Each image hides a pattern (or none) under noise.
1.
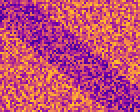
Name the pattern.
a diagonal band
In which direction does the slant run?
top left to bottom right
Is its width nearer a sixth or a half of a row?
a half
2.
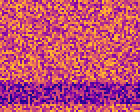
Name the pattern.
one band of rows
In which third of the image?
bottom
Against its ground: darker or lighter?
darker
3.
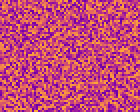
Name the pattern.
only noise
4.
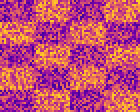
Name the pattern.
a checkerboard
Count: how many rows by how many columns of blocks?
5 by 4
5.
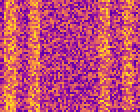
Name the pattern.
bands of columns
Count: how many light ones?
4
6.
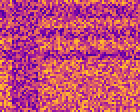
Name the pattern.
bands of rows crossing bands of columns
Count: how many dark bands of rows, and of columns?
3 and 1
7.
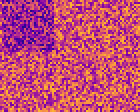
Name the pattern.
one block
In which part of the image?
top left
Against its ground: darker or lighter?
darker
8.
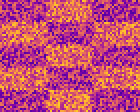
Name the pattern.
a checkerboard
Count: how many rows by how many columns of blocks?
5 by 3
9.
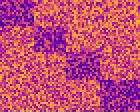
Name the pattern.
blocks along the diagonal
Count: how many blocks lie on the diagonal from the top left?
4
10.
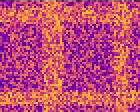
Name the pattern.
bands of rows crossing bands of columns
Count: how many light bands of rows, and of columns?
2 and 2
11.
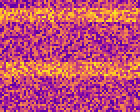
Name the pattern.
bands of rows
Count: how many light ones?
2
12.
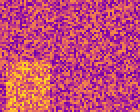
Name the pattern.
one block
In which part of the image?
bottom left
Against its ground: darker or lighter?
lighter
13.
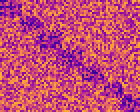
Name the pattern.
blocks along the diagonal
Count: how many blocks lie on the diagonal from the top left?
7
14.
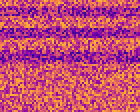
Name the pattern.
bands of rows
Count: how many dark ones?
3
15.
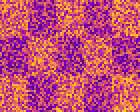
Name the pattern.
a checkerboard
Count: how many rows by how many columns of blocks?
3 by 5
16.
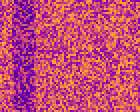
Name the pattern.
one band of columns
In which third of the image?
left
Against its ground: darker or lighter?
darker
